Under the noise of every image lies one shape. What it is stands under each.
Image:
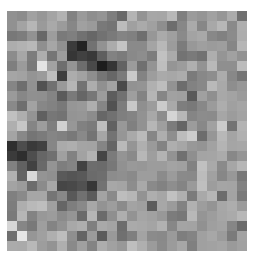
dark pair of musical notes
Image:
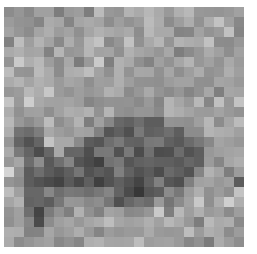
dark fish
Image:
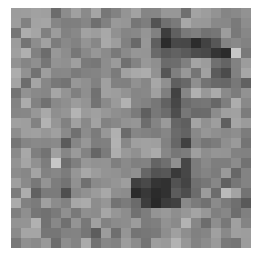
dark musical note
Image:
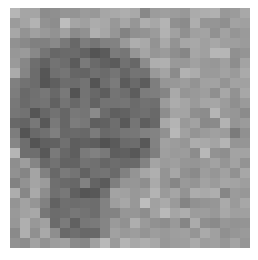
dark light bulb
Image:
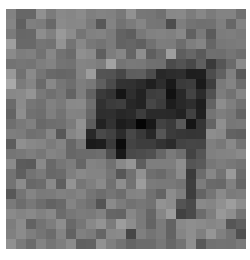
dark flag
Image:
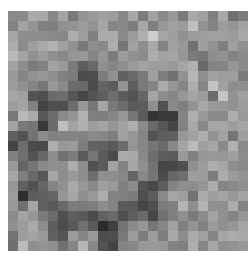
dark gear
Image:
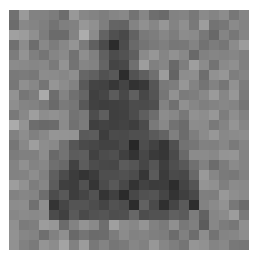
dark chess pawn
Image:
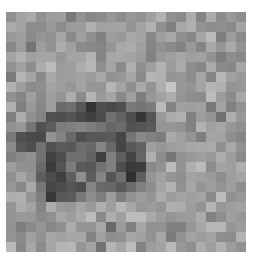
dark telephone
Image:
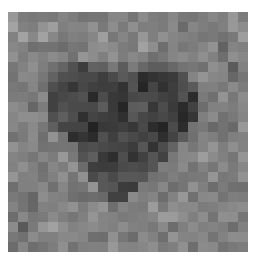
dark heart
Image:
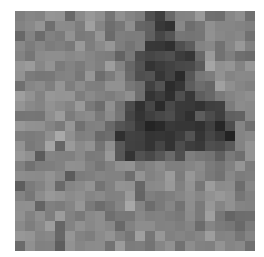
dark chess pawn
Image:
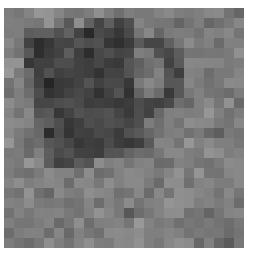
dark cup
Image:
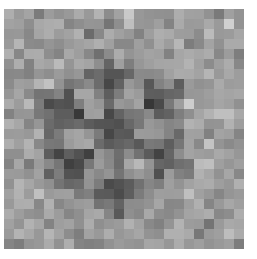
dark snowflake
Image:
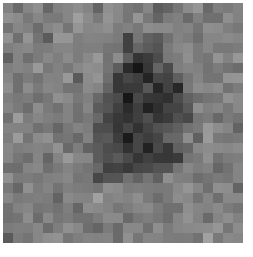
dark chess knight
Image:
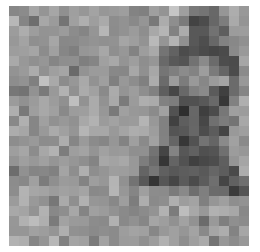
dark chess bishop
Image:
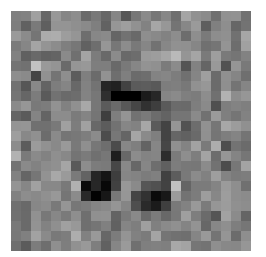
dark pair of musical notes
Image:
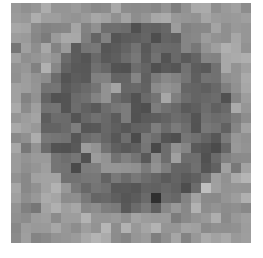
dark smiling face
